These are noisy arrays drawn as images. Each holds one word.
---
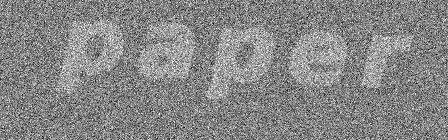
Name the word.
paper
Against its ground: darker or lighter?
lighter
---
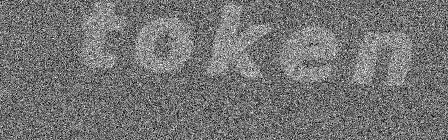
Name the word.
token
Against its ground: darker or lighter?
lighter
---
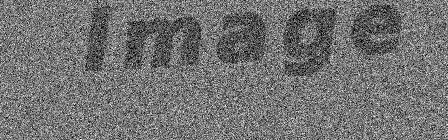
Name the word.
image
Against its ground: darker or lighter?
darker
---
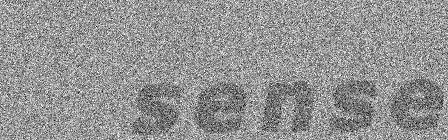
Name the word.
sense
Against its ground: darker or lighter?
darker
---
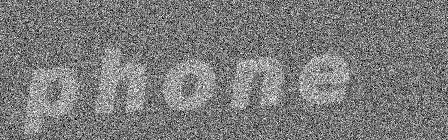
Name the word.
phone
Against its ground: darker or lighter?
lighter
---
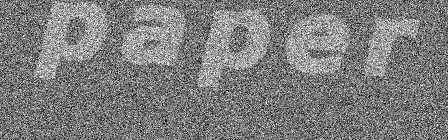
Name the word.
paper
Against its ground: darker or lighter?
lighter
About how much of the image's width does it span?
nearly all
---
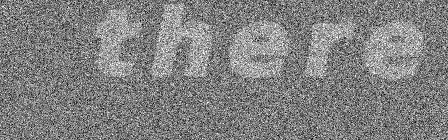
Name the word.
there
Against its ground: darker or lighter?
lighter
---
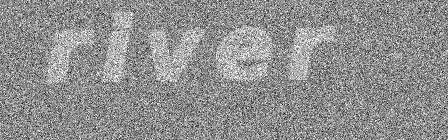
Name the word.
river
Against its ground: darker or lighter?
lighter
